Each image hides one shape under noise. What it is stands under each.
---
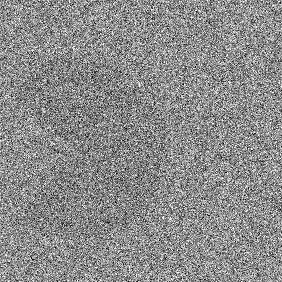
disc with a wedge cut out
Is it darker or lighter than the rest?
darker
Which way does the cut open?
left
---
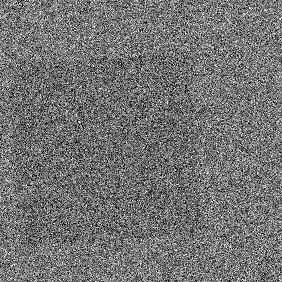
square
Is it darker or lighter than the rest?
darker
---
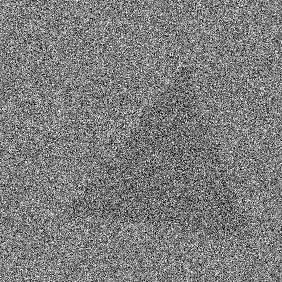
triangle
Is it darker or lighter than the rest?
darker
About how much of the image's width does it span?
two thirds
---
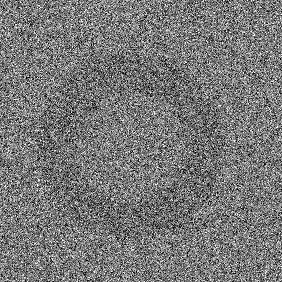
ring
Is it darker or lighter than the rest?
darker
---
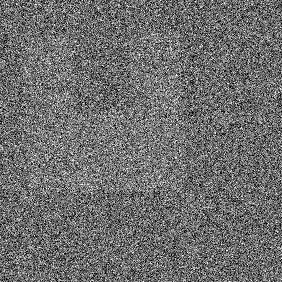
square with a notch
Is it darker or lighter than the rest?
lighter
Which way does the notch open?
up
